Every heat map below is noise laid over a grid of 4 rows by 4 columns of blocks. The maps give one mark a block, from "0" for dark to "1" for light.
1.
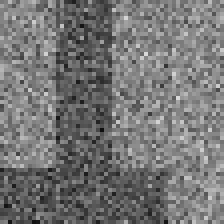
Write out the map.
1 0 1 1
1 0 1 1
1 0 1 1
0 0 0 1
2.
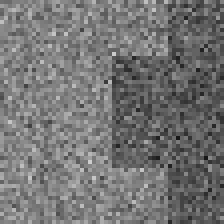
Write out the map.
1 1 1 0
1 1 0 0
1 1 0 0
1 1 1 0
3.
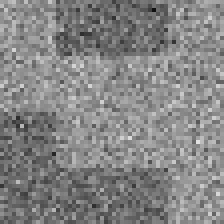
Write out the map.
1 0 0 1
1 1 1 1
0 1 1 1
0 0 0 1
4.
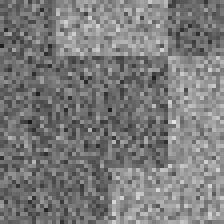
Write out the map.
0 1 1 0
0 0 0 1
0 0 0 1
0 0 1 1
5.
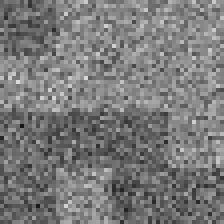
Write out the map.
0 1 1 1
1 1 1 1
0 0 0 1
0 1 0 0
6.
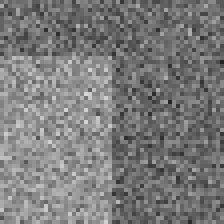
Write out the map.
0 0 0 0
1 1 0 0
1 1 0 0
1 1 0 0
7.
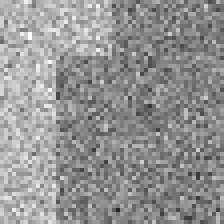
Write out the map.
1 1 0 0
1 0 0 0
1 0 0 0
1 0 0 0
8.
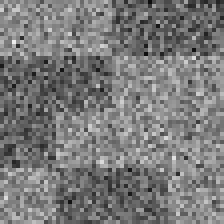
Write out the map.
1 1 0 0
0 0 1 1
0 1 1 1
1 0 0 1
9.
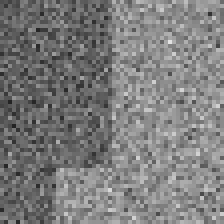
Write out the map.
0 0 1 1
0 0 1 1
0 0 1 1
0 1 1 1
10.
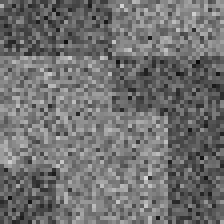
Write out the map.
0 0 1 1
1 1 0 0
1 1 1 0
0 1 1 0
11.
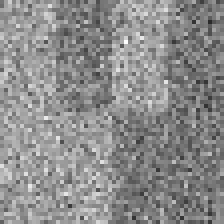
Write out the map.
1 0 1 0
1 0 1 0
1 1 0 0
1 1 0 0
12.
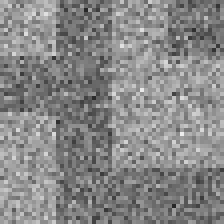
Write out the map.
1 0 1 0
0 0 1 1
1 0 1 1
1 0 0 0
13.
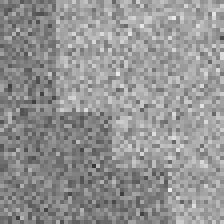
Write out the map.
0 1 1 1
0 1 1 1
0 0 1 1
0 0 0 1
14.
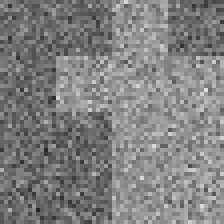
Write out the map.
0 0 1 0
0 1 1 1
0 0 1 1
0 0 1 1
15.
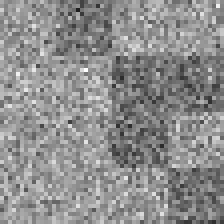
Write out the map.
1 0 1 1
1 1 0 0
1 1 0 1
1 1 1 0
